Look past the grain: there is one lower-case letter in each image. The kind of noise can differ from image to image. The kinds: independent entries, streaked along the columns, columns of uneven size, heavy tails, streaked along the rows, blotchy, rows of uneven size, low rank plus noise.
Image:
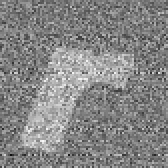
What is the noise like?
rows of uneven size
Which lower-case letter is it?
r
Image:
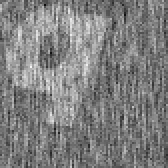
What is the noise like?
streaked along the columns
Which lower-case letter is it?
q
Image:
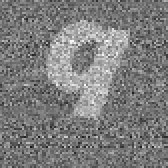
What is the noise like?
rows of uneven size
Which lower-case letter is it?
q
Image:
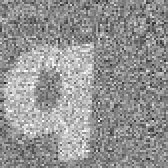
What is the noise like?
low rank plus noise
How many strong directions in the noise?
two
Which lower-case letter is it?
q
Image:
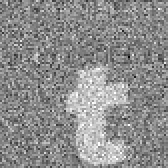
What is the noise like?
low rank plus noise
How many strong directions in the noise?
three or four
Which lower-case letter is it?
t
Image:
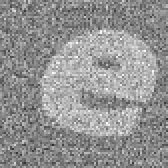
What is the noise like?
low rank plus noise
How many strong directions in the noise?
three or four
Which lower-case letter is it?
e
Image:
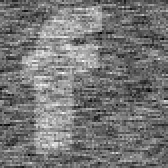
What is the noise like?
streaked along the rows
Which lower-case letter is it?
f
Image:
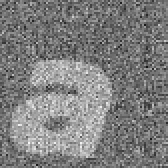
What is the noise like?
low rank plus noise
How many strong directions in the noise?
one
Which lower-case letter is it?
a
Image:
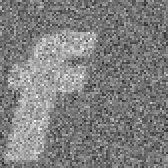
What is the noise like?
independent entries
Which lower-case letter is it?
f
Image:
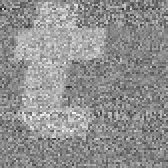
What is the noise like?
rows of uneven size
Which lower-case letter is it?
t
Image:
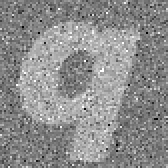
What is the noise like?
heavy tails
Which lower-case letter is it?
q
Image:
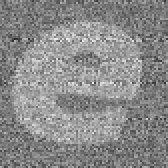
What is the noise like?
rows of uneven size
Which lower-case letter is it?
e
